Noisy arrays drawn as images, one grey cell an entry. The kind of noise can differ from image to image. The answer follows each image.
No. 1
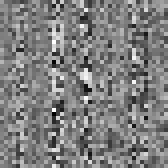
columns of uneven size
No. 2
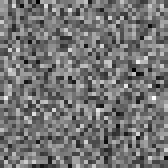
independent entries
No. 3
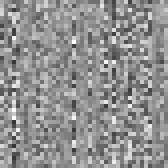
columns of uneven size
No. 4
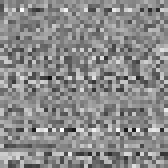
rows of uneven size
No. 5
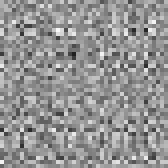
low rank plus noise
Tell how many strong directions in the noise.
one
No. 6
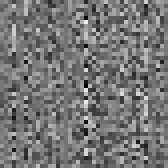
columns of uneven size
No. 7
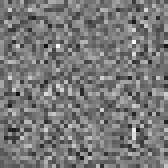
low rank plus noise
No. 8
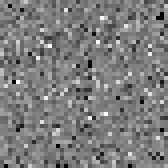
heavy tails
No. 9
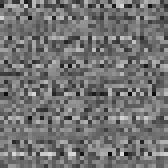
rows of uneven size
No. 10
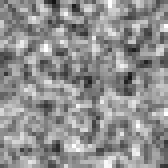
blotchy
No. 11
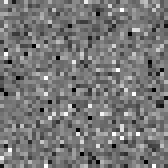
heavy tails
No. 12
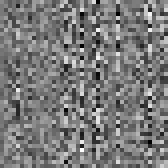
columns of uneven size
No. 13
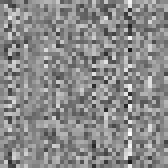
columns of uneven size
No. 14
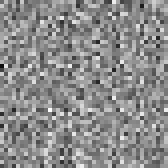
low rank plus noise
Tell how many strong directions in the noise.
three or four
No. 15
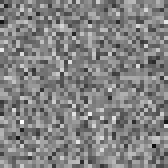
independent entries
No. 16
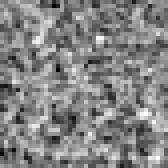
blotchy
